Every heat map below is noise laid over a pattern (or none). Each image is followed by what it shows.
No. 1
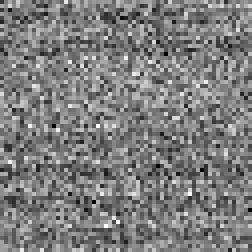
bands of rows
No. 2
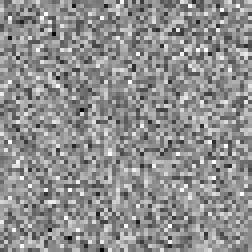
only noise
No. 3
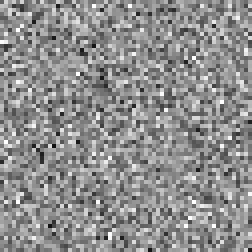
only noise
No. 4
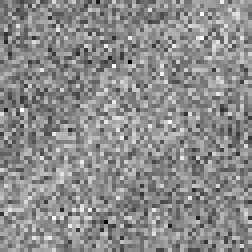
a diagonal band
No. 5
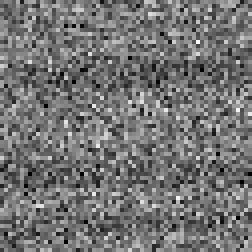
bands of rows
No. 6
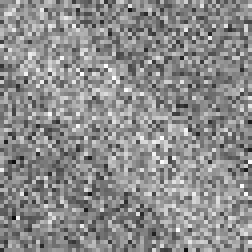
a diagonal band
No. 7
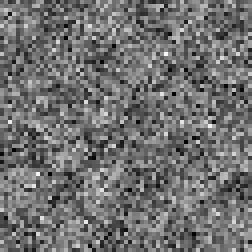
a checkerboard
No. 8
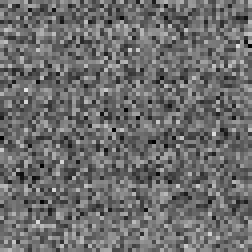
bands of rows
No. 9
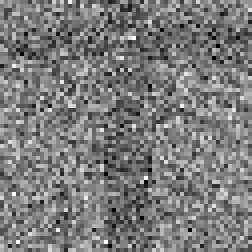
bands of rows crossing bands of columns
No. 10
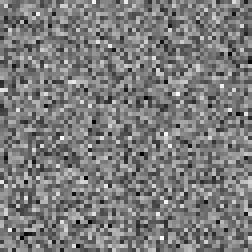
only noise
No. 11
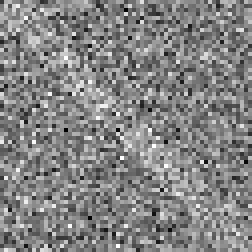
a diagonal band
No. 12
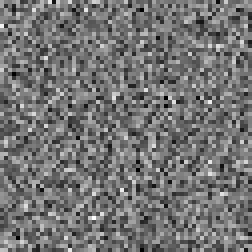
only noise
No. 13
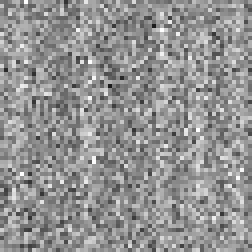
bands of columns
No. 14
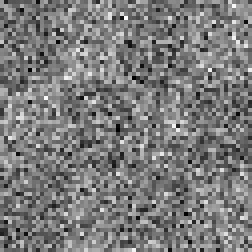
a checkerboard
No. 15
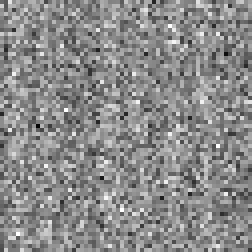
bands of columns
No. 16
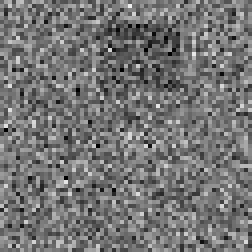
one block
